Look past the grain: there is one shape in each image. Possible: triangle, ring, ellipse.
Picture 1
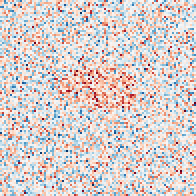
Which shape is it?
ellipse
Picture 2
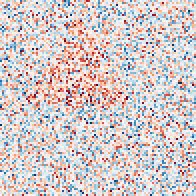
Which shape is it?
triangle
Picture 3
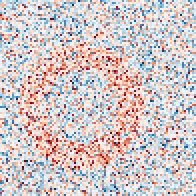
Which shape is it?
ring
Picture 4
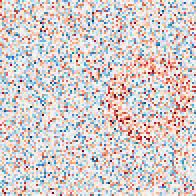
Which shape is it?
ring
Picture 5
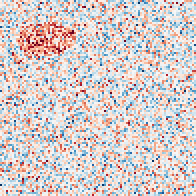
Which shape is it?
ellipse
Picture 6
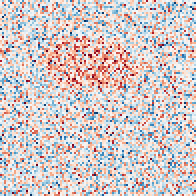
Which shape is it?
ellipse
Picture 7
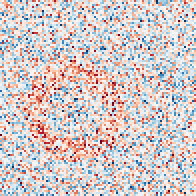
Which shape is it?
ring
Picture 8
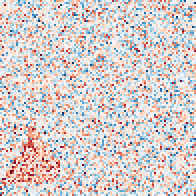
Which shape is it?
triangle
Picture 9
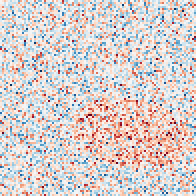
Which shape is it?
ellipse
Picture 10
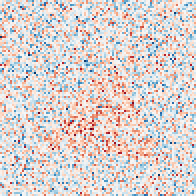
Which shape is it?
triangle
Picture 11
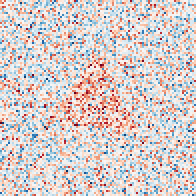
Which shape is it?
triangle
